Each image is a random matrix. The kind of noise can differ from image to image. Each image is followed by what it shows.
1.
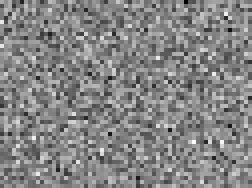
independent entries
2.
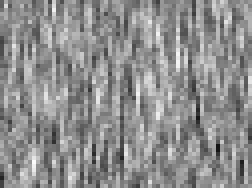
streaked along the columns
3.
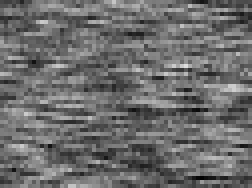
streaked along the rows
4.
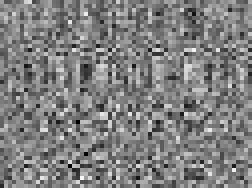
low rank plus noise
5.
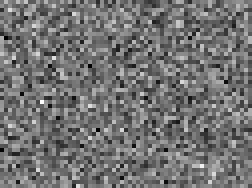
independent entries
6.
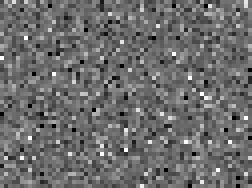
heavy tails
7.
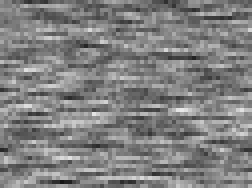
streaked along the rows
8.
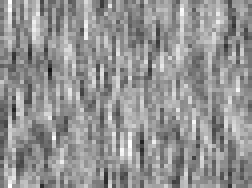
streaked along the columns
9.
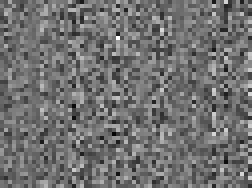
columns of uneven size
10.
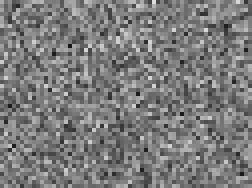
independent entries
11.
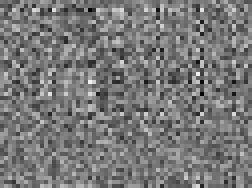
low rank plus noise
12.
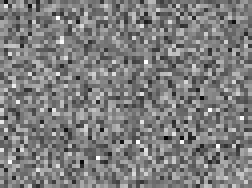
independent entries
